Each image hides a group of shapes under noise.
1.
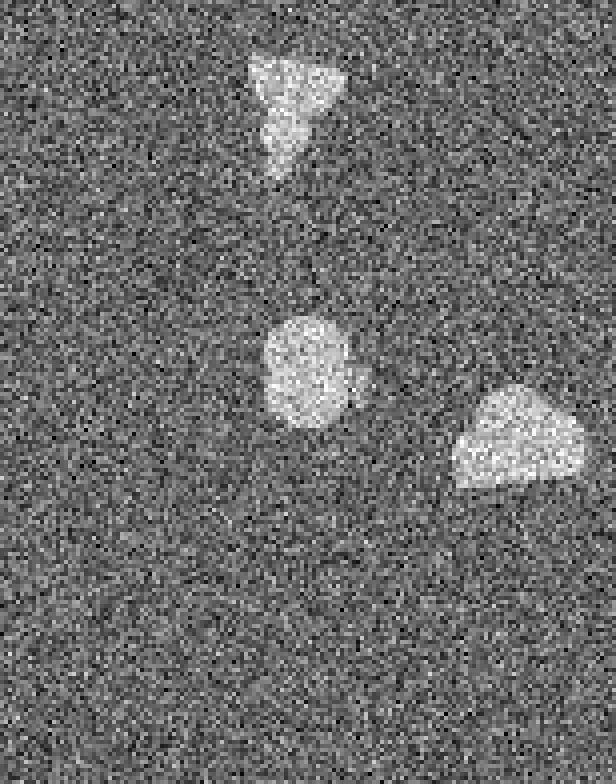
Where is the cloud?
middle right
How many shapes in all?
3
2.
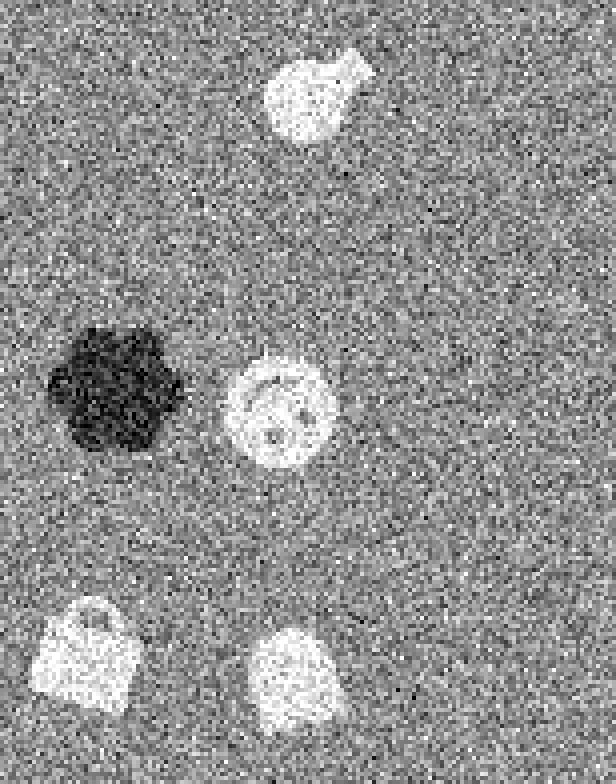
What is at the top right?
nothing
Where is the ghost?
bottom middle
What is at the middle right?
nothing
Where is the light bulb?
top middle
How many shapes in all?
5
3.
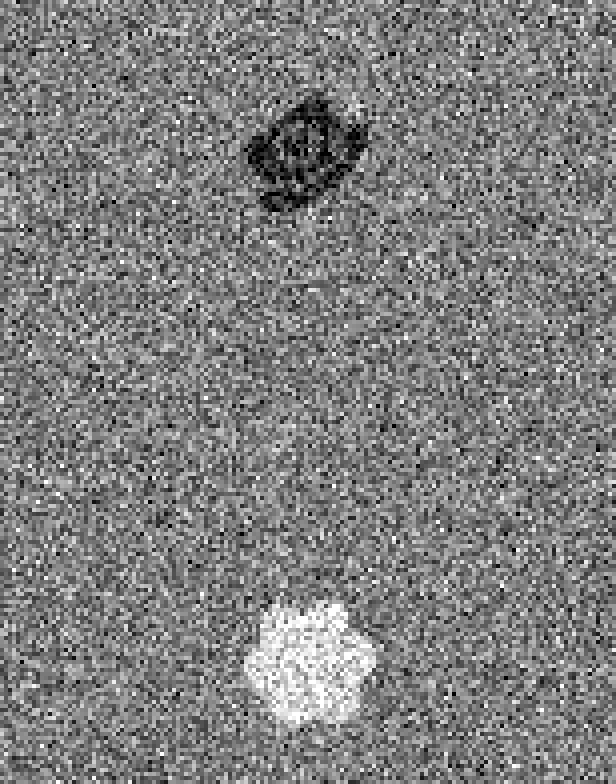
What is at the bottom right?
nothing
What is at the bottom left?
nothing
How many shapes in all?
2
